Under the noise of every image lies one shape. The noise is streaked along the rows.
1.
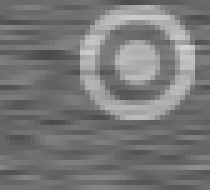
bullseye
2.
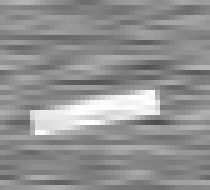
bar
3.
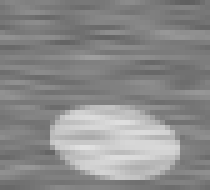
ellipse
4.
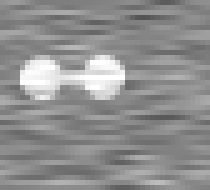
dumbbell
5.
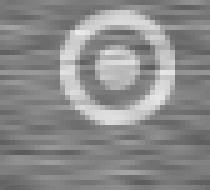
bullseye
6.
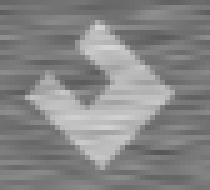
square with a notch
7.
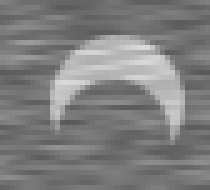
crescent
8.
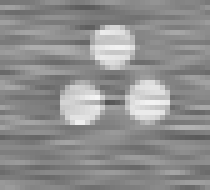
three dots
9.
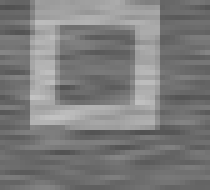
square frame
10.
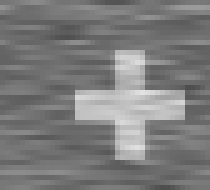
cross
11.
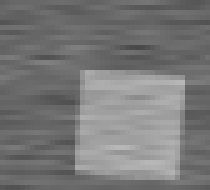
square
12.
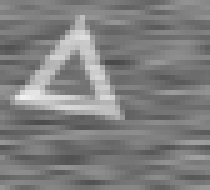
triangle frame
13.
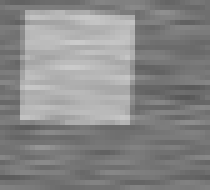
square
